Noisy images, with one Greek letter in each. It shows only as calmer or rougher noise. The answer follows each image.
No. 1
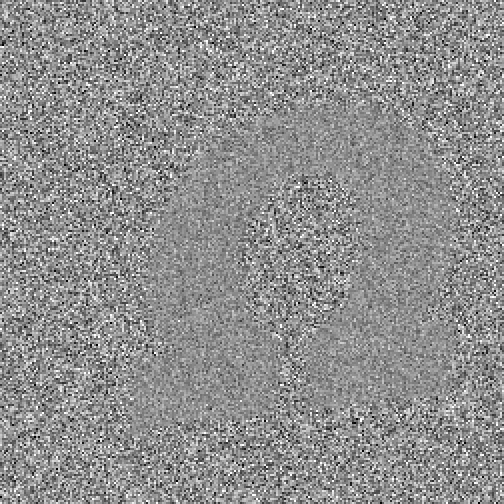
calm omega
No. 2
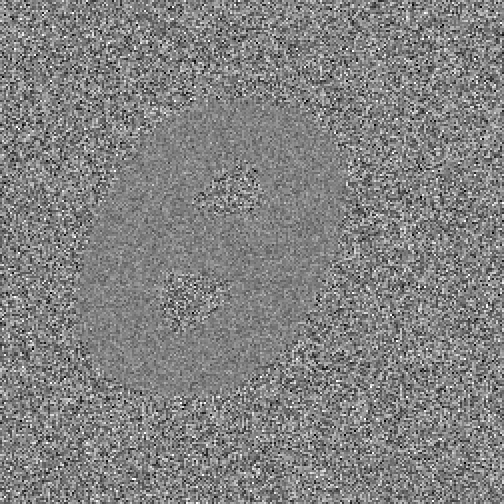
calm theta
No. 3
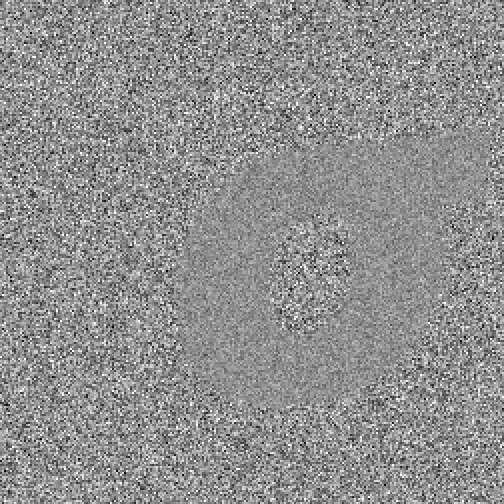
calm sigma
